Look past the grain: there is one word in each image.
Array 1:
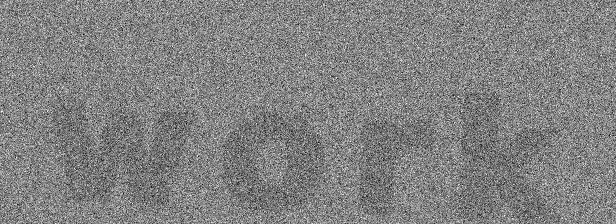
work
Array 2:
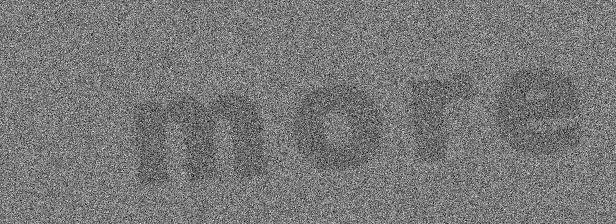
more
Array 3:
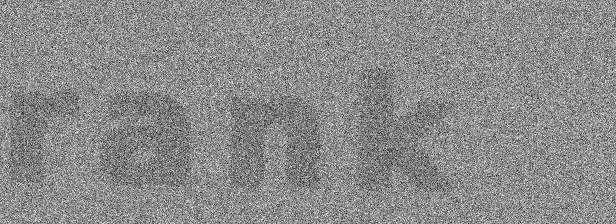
rank
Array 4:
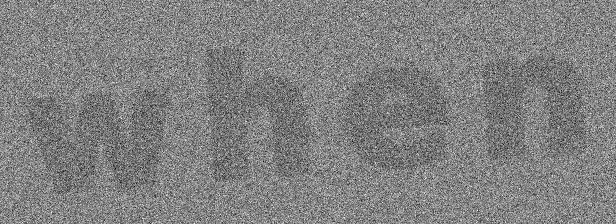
when
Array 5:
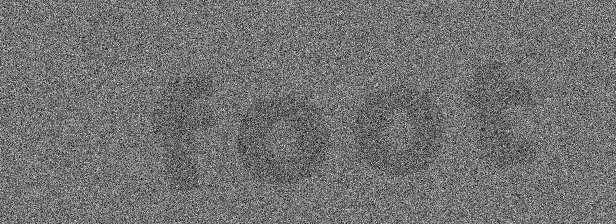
foot
